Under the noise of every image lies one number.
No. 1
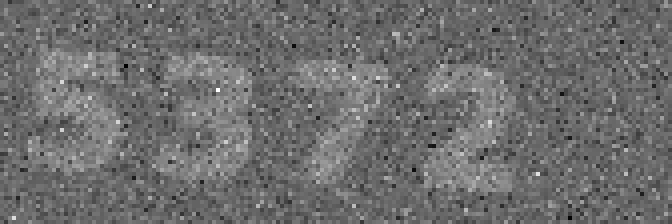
5372
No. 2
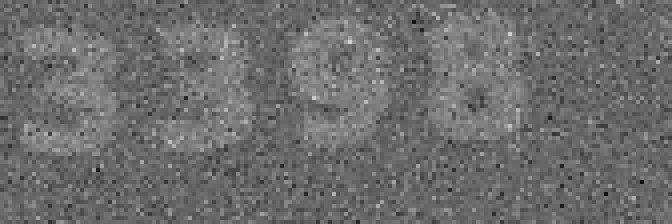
3398
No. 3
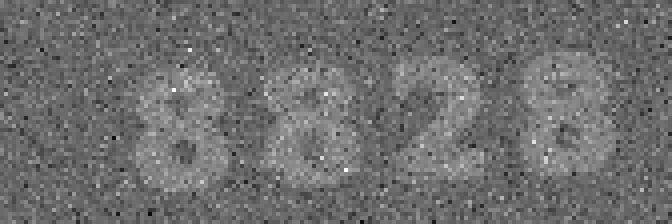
8828
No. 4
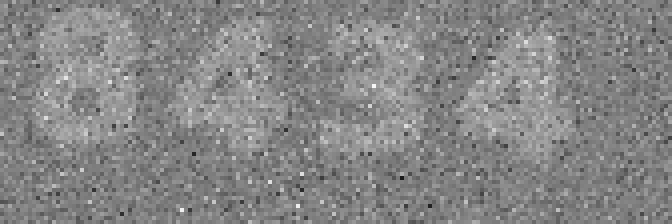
8434
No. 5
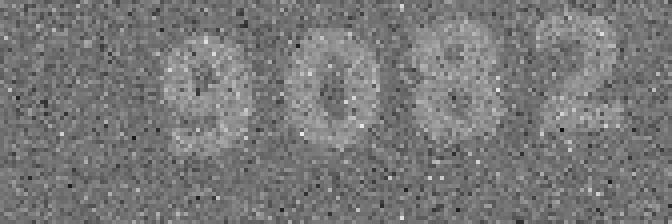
9082
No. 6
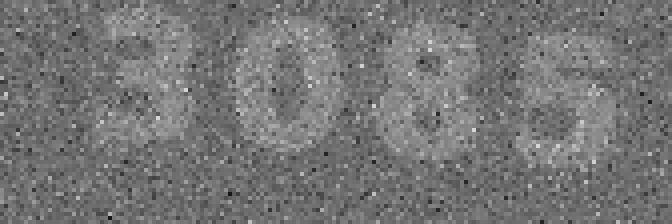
3085
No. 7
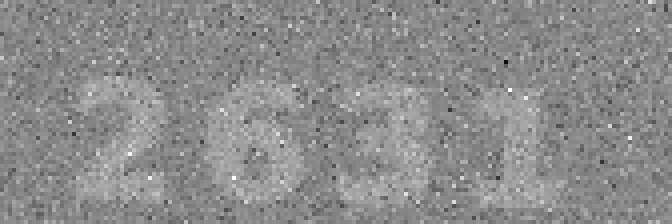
2631
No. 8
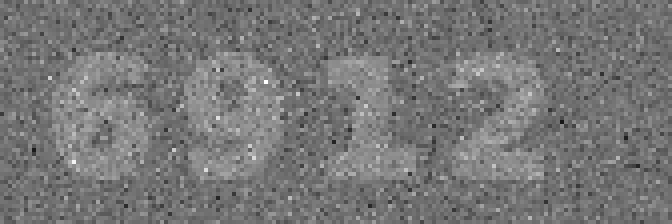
6912
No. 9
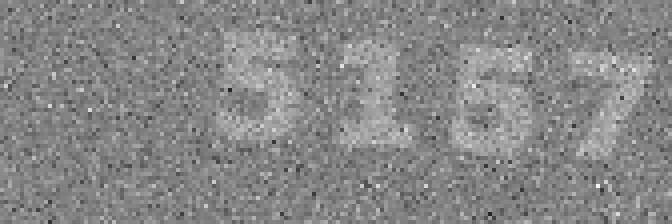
5157
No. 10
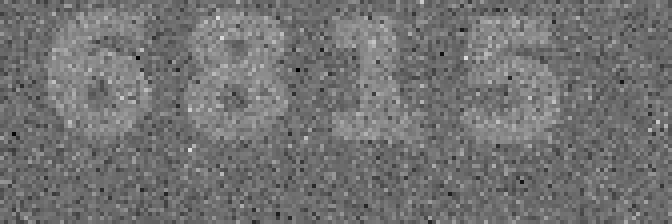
6815
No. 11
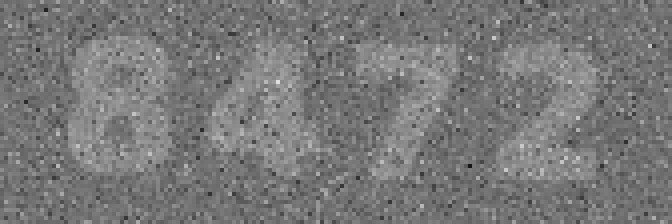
8472
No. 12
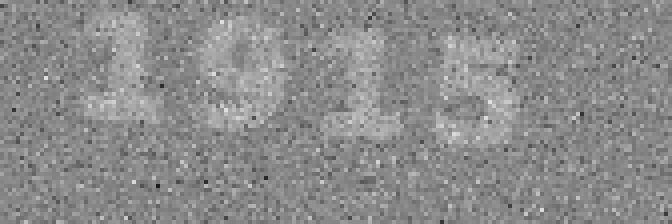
1915
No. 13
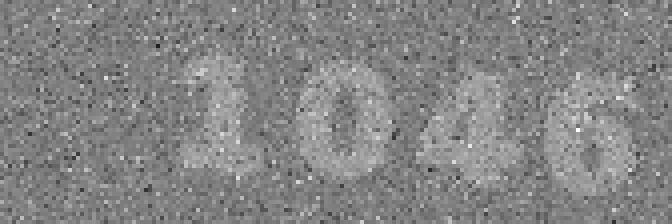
1046
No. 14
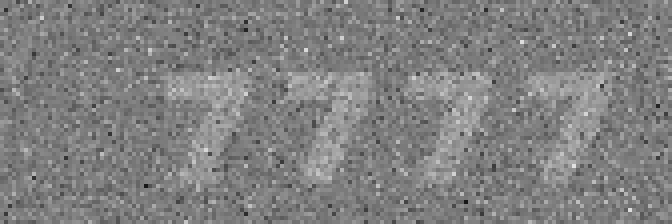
7777
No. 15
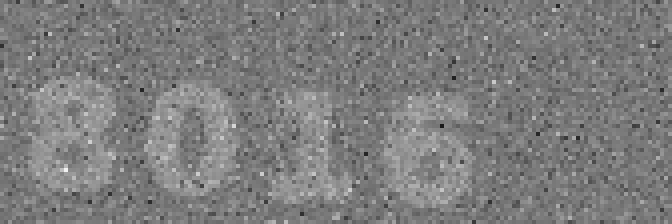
8016
